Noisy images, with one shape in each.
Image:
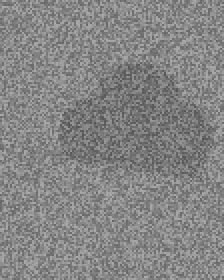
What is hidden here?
dark cloud
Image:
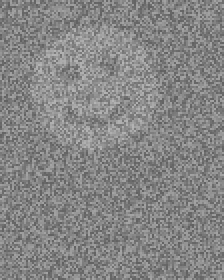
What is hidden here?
light smiling face
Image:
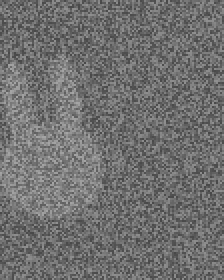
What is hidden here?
light rabbit's head
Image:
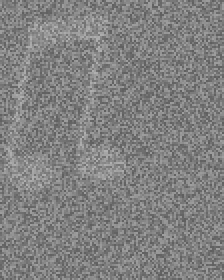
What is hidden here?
light pair of musical notes
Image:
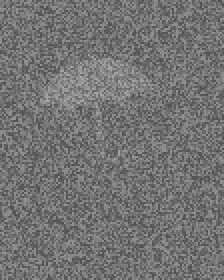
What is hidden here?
light umbrella
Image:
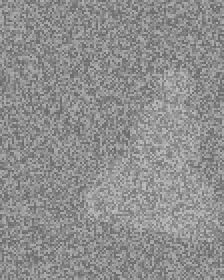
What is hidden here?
light chess pawn
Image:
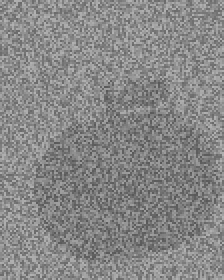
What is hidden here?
dark apple
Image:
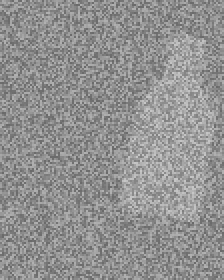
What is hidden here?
light bottle
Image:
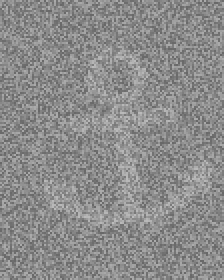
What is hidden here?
light anchor
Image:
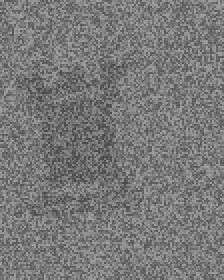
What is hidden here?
dark chess rook
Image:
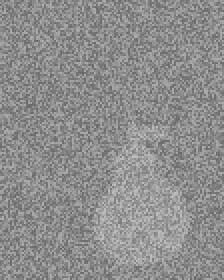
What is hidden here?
light pear
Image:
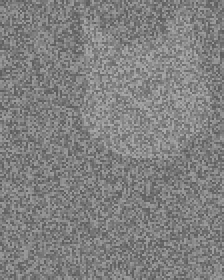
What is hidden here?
light cat's head
